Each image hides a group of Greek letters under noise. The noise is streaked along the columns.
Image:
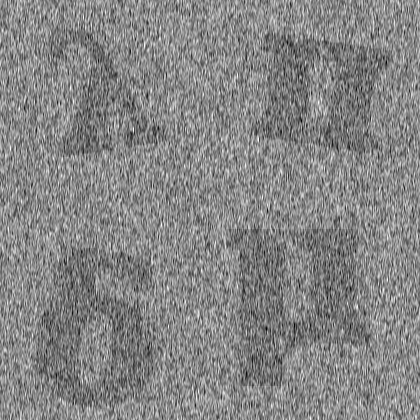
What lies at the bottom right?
mu
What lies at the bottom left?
delta
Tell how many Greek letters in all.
4
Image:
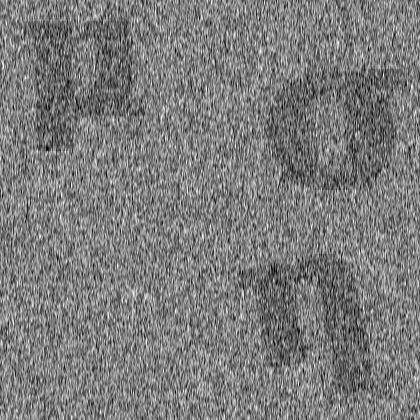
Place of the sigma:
top right
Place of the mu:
top left
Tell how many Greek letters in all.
3
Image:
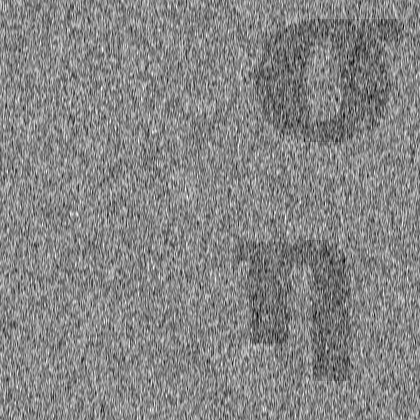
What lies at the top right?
sigma
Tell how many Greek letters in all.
2
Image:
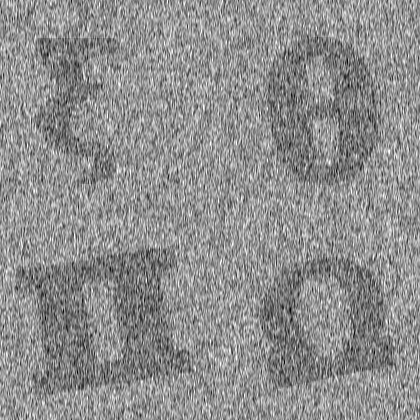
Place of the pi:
bottom left
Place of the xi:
top left
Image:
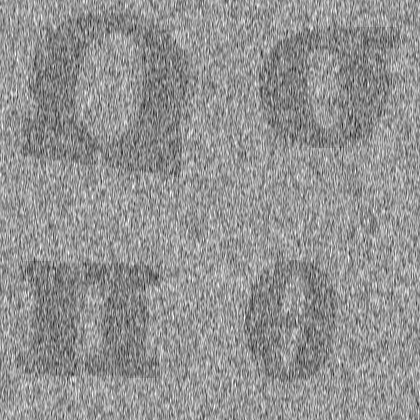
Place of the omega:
top left
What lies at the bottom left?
pi
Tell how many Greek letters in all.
4
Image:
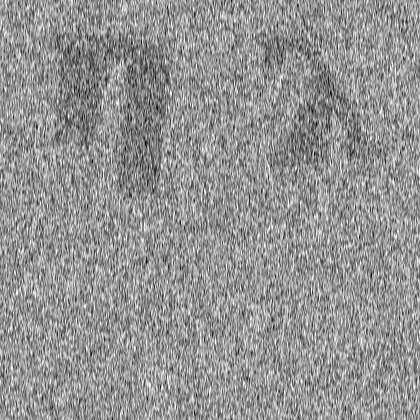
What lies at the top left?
eta
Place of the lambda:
top right
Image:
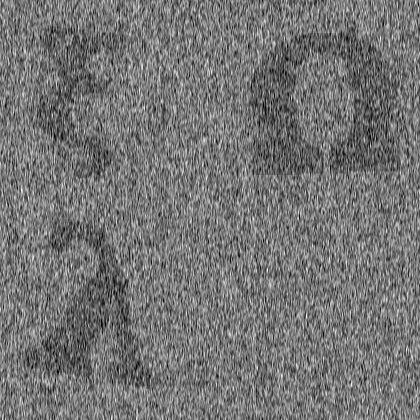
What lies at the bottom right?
nothing
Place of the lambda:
bottom left
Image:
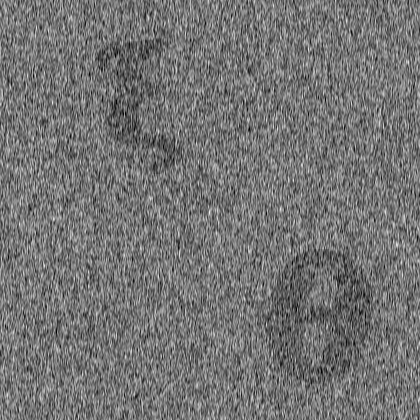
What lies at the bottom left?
nothing
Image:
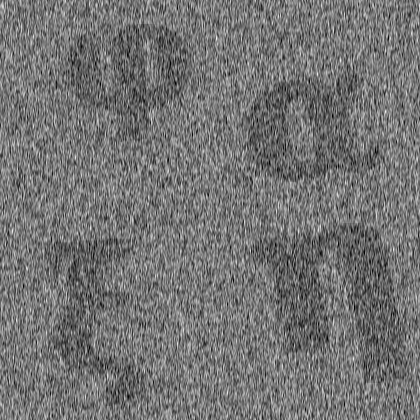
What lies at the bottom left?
xi
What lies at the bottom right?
eta
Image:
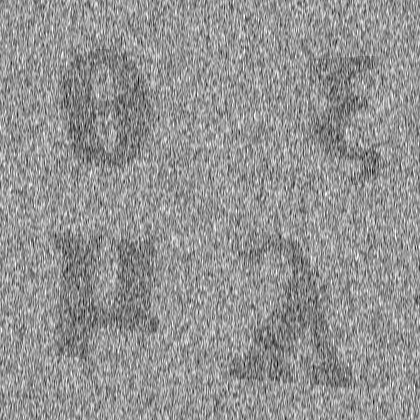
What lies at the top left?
theta
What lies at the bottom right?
lambda
